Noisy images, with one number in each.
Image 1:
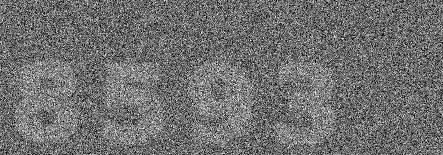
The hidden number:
8593
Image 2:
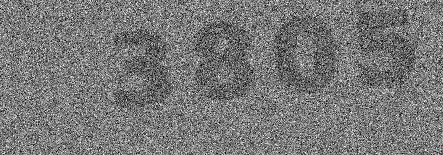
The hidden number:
3805
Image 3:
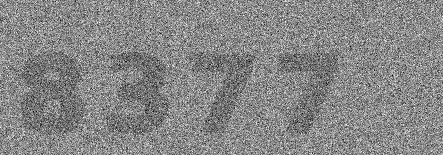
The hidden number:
8377
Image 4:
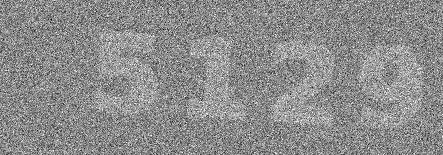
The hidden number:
5129
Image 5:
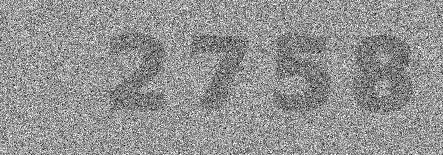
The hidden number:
2758
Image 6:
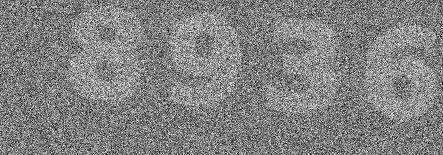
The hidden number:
8936
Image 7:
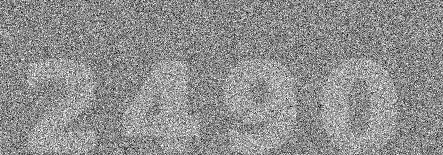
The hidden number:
2490
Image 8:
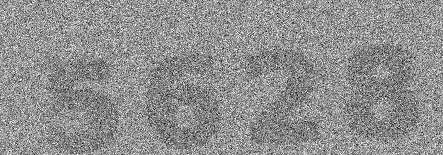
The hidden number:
5628
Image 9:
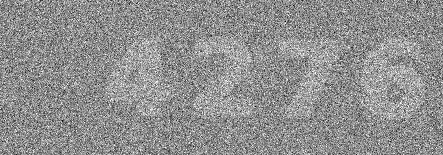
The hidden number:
4276
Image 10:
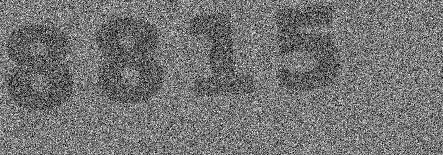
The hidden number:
8815
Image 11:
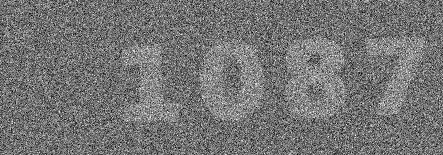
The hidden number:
1087
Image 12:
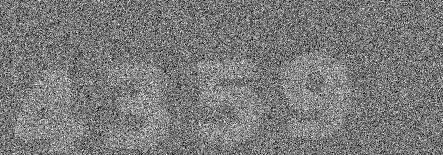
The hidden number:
4359
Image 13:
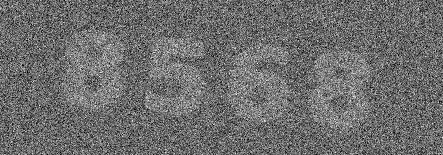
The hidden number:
8568
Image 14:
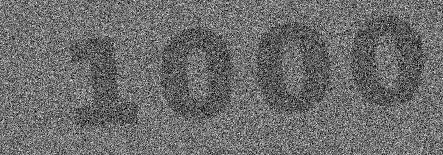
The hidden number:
1000
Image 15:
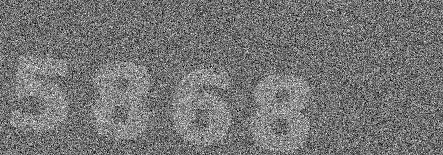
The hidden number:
5868
